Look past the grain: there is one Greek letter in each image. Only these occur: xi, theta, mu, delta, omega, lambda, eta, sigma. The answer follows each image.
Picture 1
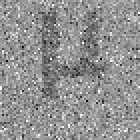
mu
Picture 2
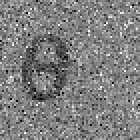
theta
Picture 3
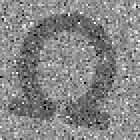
omega
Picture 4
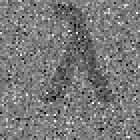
lambda
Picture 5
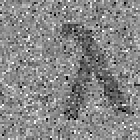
lambda
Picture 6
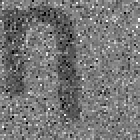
eta
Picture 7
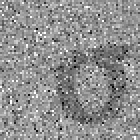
sigma
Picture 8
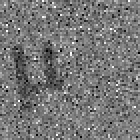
mu
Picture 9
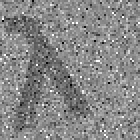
lambda
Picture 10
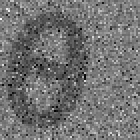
theta
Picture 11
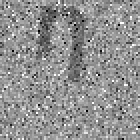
eta
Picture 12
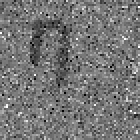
eta
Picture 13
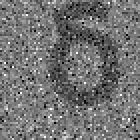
delta
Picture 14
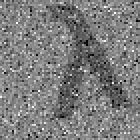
lambda
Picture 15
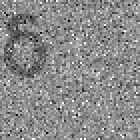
delta
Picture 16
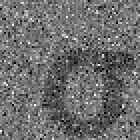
sigma
